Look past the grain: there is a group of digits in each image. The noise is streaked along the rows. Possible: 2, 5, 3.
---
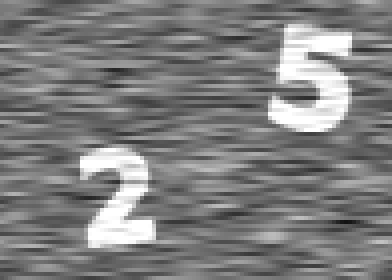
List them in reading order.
top right: light 5; bottom left: light 2
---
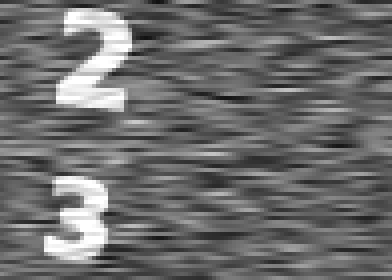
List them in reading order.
top left: light 2; bottom left: light 3
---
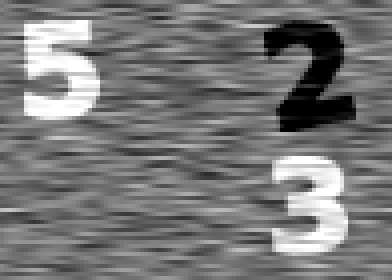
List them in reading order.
top left: light 5; top right: dark 2; bottom right: light 3
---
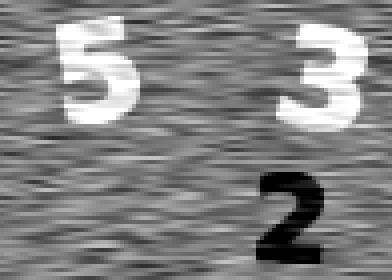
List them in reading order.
top left: light 5; top right: light 3; bottom right: dark 2
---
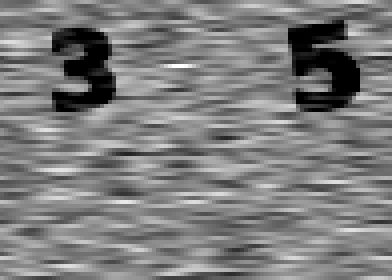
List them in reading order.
top left: dark 3; top right: dark 5
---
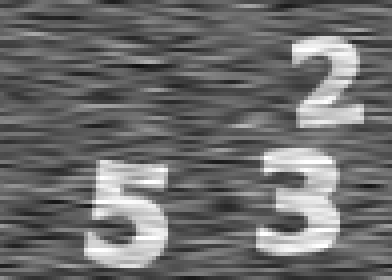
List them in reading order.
top right: light 2; bottom left: light 5; bottom right: light 3
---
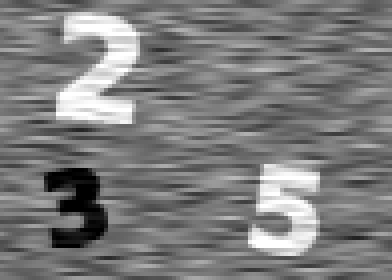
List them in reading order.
top left: light 2; bottom left: dark 3; bottom right: light 5
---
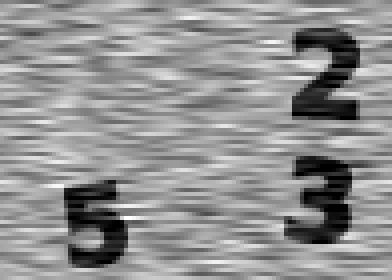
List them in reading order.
top right: dark 2; bottom left: dark 5; bottom right: dark 3
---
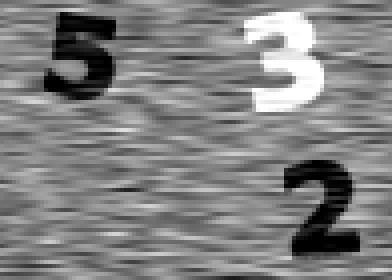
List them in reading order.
top left: dark 5; top right: light 3; bottom right: dark 2
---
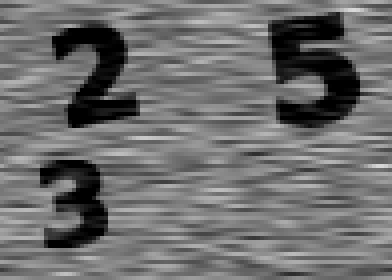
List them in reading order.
top left: dark 2; top right: dark 5; bottom left: dark 3
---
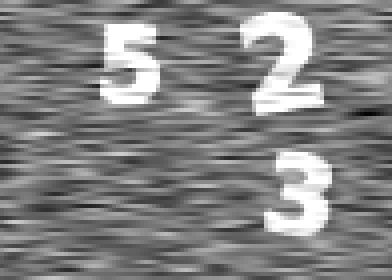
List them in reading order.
top left: light 5; top right: light 2; bottom right: light 3
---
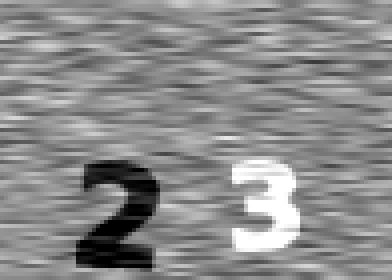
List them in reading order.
bottom left: dark 2; bottom right: light 3
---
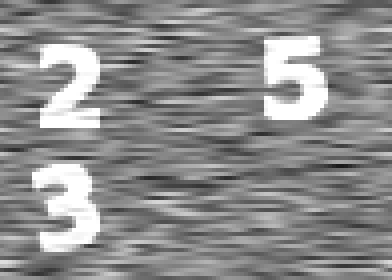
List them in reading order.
top left: light 2; top right: light 5; bottom left: light 3
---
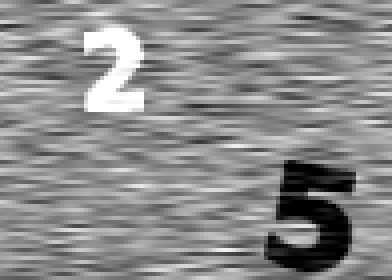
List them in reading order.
top left: light 2; bottom right: dark 5
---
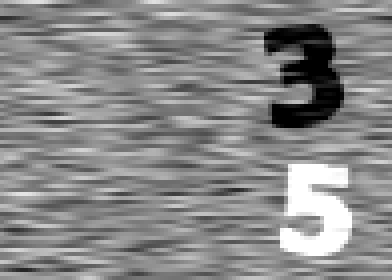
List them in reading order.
top right: dark 3; bottom right: light 5
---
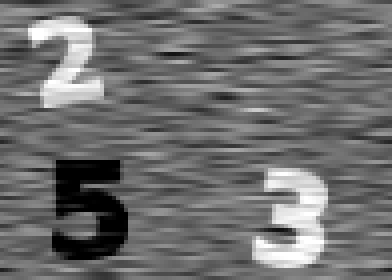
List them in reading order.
top left: light 2; bottom left: dark 5; bottom right: light 3
